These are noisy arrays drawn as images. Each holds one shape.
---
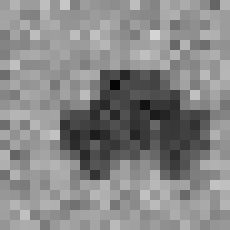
car
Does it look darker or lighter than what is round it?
darker
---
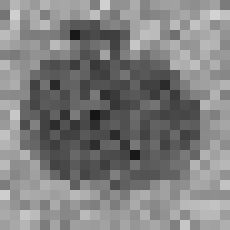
apple
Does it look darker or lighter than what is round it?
darker
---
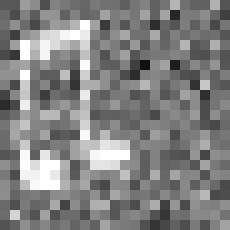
pair of musical notes
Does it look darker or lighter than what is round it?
lighter
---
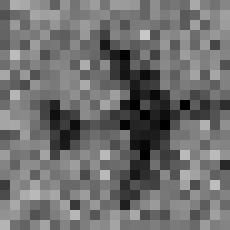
airplane
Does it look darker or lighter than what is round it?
darker
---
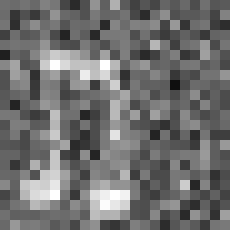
pair of musical notes
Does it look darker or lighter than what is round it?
lighter
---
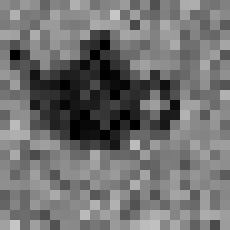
teapot
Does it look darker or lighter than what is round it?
darker
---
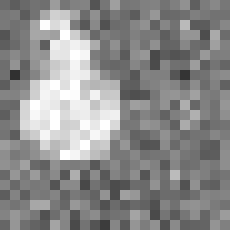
pear
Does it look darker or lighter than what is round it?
lighter
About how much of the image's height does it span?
two thirds
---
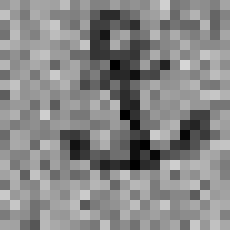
anchor
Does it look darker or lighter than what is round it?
darker
